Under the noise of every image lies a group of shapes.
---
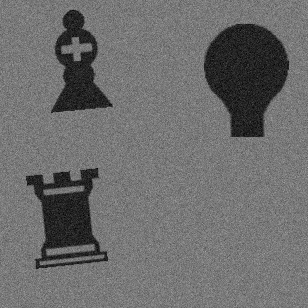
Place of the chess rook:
bottom left
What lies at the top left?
chess bishop
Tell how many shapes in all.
3
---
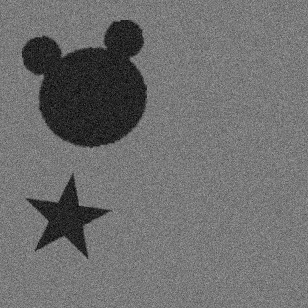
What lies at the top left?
bear's head
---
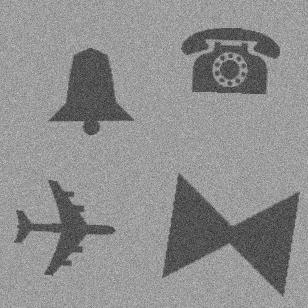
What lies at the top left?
bell
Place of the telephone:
top right
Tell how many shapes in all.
4
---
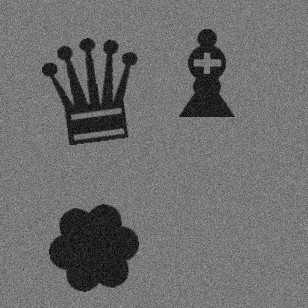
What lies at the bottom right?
nothing
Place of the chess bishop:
top right
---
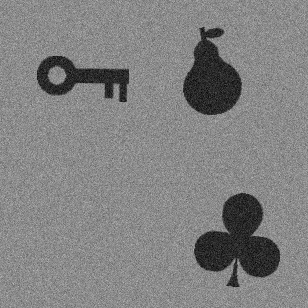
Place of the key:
top left
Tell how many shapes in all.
3
